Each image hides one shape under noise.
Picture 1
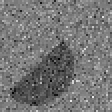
dark half disc
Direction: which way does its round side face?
down and right
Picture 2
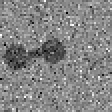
dark dumbbell
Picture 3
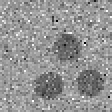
dark three dots
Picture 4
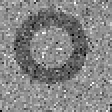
dark ring
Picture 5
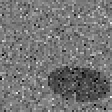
dark ellipse
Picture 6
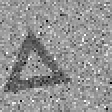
dark triangle frame
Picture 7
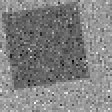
dark square
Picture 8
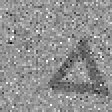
dark triangle frame
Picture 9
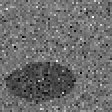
dark ellipse
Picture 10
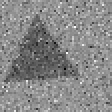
dark triangle
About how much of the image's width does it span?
two thirds
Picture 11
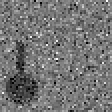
dark lollipop
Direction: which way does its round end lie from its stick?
down
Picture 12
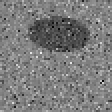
dark ellipse
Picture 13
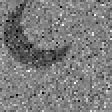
dark crescent
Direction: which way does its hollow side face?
up and right
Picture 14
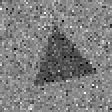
dark triangle
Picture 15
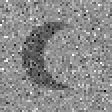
dark crescent
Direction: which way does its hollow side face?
right
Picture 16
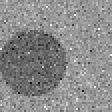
dark disc
